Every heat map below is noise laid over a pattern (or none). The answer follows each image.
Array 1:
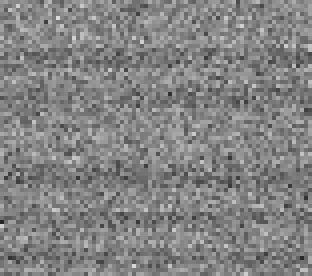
bands of rows
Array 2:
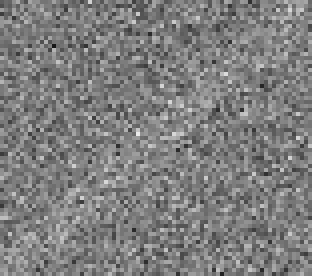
a diagonal band
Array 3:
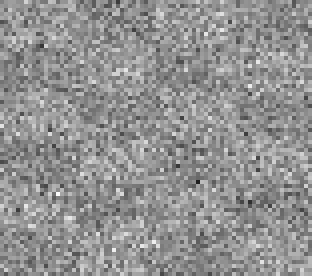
a checkerboard
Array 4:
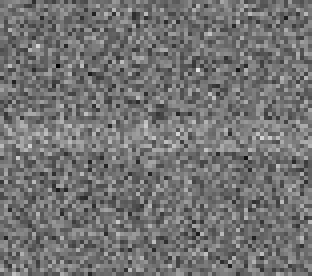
one band of rows
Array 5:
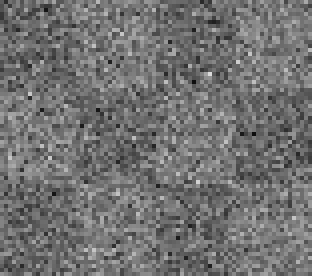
a checkerboard
